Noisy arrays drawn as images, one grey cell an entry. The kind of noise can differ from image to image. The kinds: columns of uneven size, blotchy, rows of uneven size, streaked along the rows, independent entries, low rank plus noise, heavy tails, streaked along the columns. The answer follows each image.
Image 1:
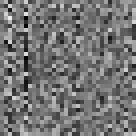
columns of uneven size
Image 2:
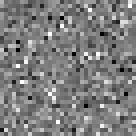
heavy tails
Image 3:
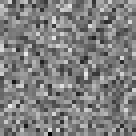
independent entries
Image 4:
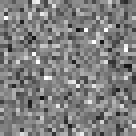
heavy tails
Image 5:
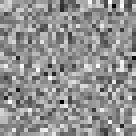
low rank plus noise
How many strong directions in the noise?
two
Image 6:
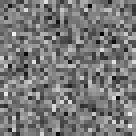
independent entries
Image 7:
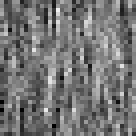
streaked along the columns
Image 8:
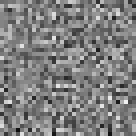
low rank plus noise
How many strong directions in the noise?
five to eight
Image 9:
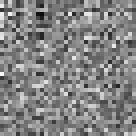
low rank plus noise
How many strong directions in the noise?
one
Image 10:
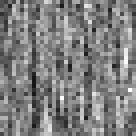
streaked along the columns
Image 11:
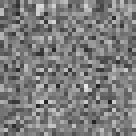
low rank plus noise
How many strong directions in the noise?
one
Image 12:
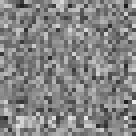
low rank plus noise
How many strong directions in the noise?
one
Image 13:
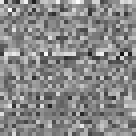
rows of uneven size
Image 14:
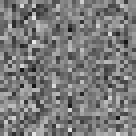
columns of uneven size
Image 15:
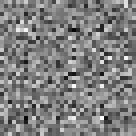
low rank plus noise
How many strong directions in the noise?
one
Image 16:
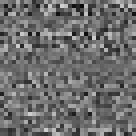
rows of uneven size
